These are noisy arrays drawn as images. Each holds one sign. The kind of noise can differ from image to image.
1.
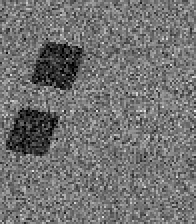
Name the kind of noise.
low rank plus noise
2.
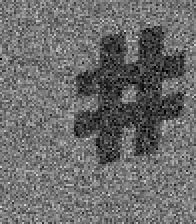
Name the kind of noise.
low rank plus noise
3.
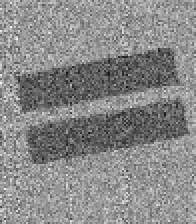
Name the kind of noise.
columns of uneven size
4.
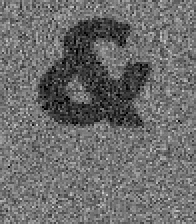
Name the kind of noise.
low rank plus noise
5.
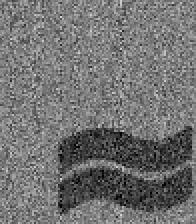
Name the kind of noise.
columns of uneven size
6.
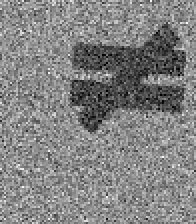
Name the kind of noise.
low rank plus noise
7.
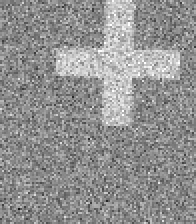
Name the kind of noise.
independent entries
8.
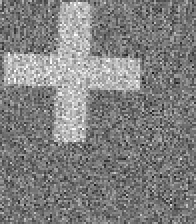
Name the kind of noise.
low rank plus noise
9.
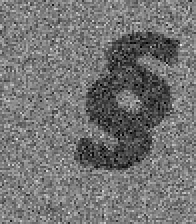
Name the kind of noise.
independent entries
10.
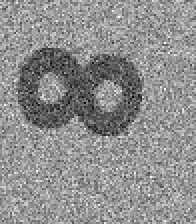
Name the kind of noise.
independent entries
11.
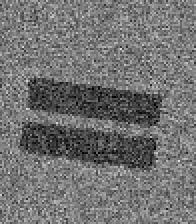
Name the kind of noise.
low rank plus noise
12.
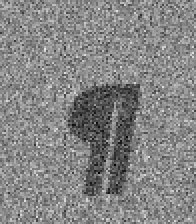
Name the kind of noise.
low rank plus noise
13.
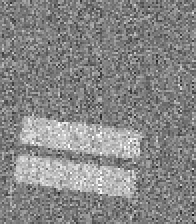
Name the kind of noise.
columns of uneven size
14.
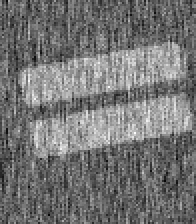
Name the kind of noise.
streaked along the columns
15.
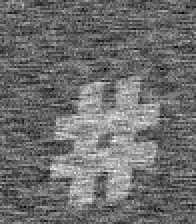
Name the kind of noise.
streaked along the rows
